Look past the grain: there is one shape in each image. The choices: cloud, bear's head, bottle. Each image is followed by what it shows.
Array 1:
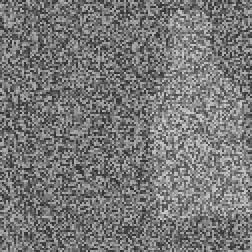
bottle
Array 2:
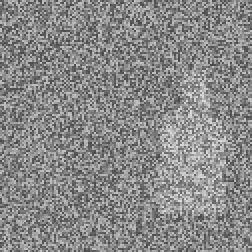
bottle
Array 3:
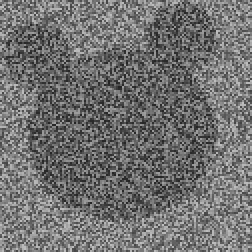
bear's head
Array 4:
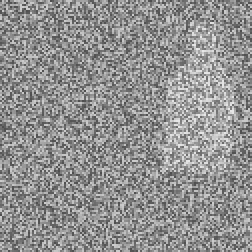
bottle
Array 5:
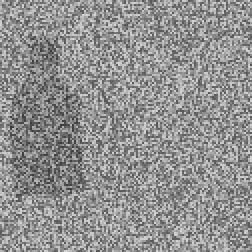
bottle
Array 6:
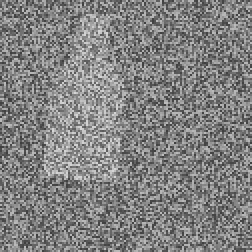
bottle
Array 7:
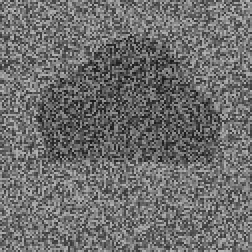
cloud
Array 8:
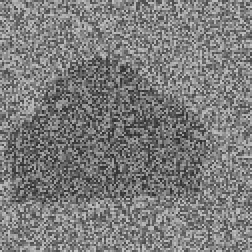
cloud
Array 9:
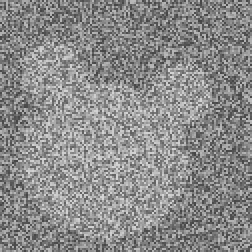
bear's head
